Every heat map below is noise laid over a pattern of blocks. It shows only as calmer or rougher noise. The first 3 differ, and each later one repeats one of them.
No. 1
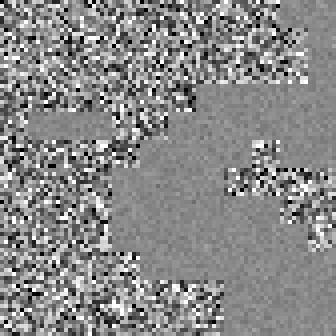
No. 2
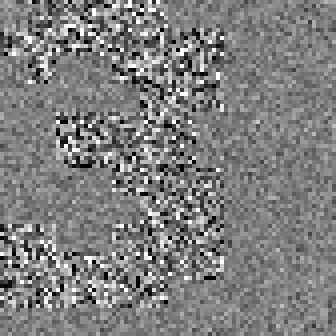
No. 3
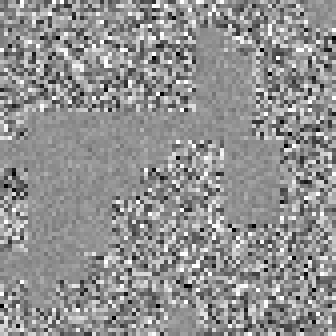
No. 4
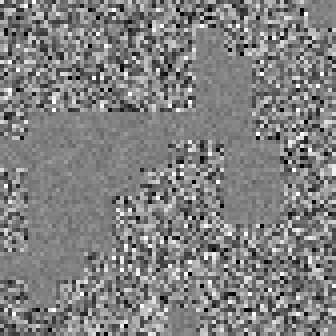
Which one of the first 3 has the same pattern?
3
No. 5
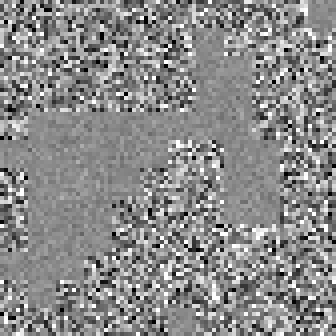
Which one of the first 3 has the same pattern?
3
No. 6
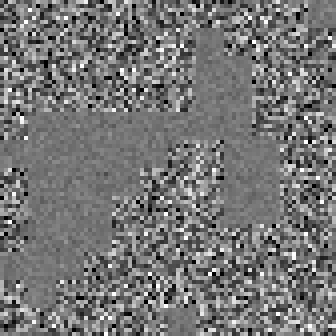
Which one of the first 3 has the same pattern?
3
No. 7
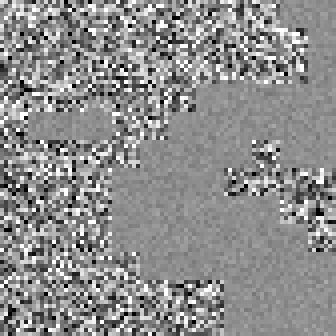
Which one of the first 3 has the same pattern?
1
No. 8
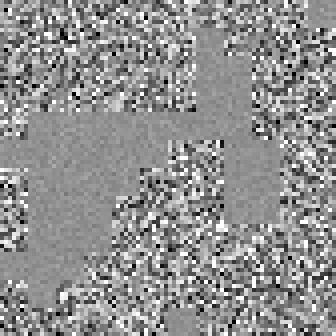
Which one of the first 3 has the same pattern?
3
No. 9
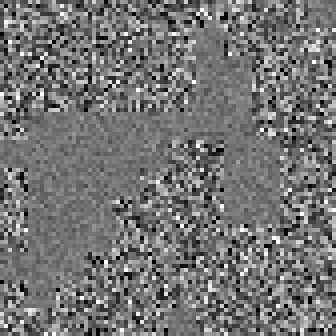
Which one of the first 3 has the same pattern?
3
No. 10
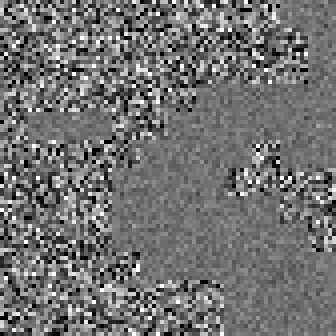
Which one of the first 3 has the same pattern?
1
